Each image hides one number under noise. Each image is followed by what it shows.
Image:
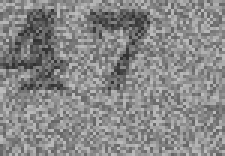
47
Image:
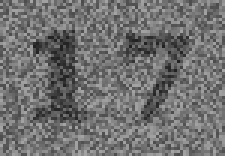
17
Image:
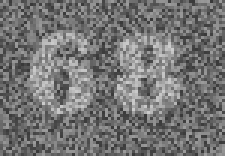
68
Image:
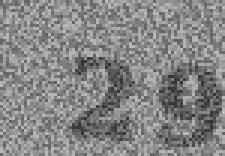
29
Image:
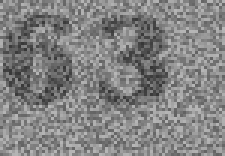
63
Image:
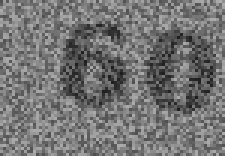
60
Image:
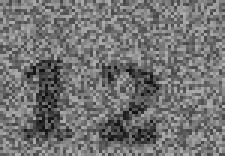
12
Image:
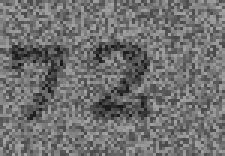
72
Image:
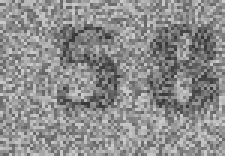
58
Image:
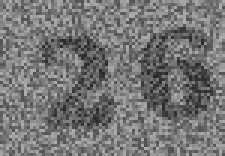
26
